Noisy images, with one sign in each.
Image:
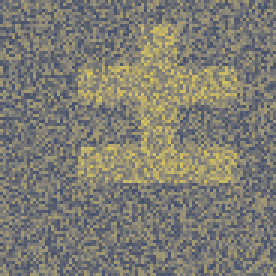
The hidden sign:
plus-minus sign
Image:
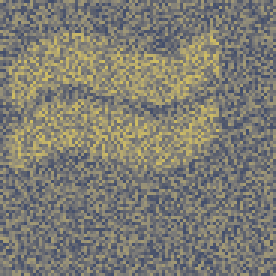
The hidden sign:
approximately sign
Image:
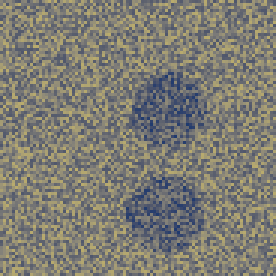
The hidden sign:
colon
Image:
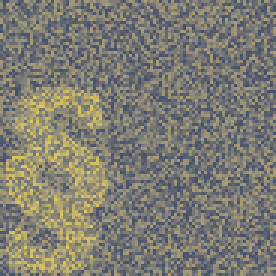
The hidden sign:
section sign
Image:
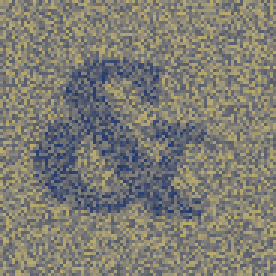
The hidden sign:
ampersand
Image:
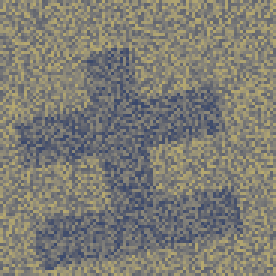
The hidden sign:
plus-minus sign
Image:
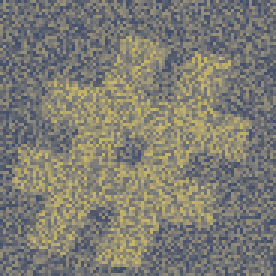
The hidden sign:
hash sign
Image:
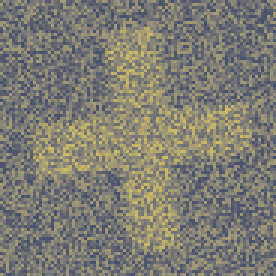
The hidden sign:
plus sign
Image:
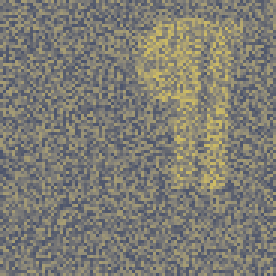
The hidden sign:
pilcrow
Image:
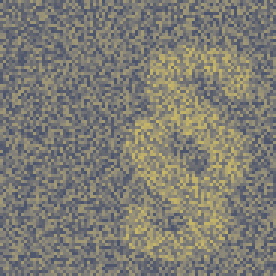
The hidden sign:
section sign
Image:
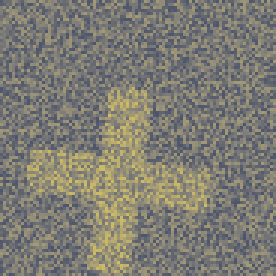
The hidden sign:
plus sign
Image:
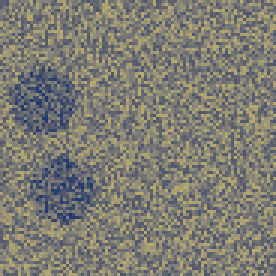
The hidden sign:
colon
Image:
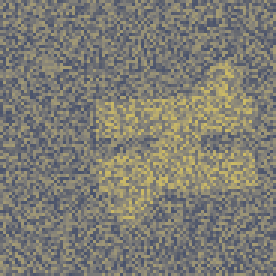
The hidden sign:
not-equal sign
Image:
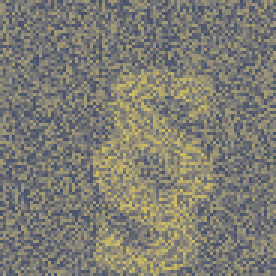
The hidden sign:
section sign
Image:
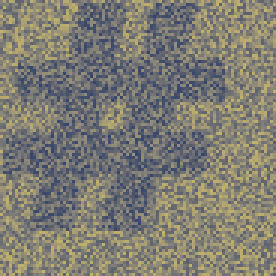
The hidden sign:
hash sign
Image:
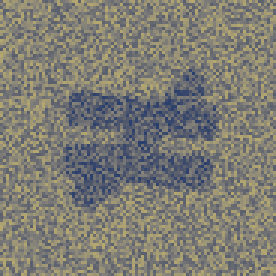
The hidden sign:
not-equal sign
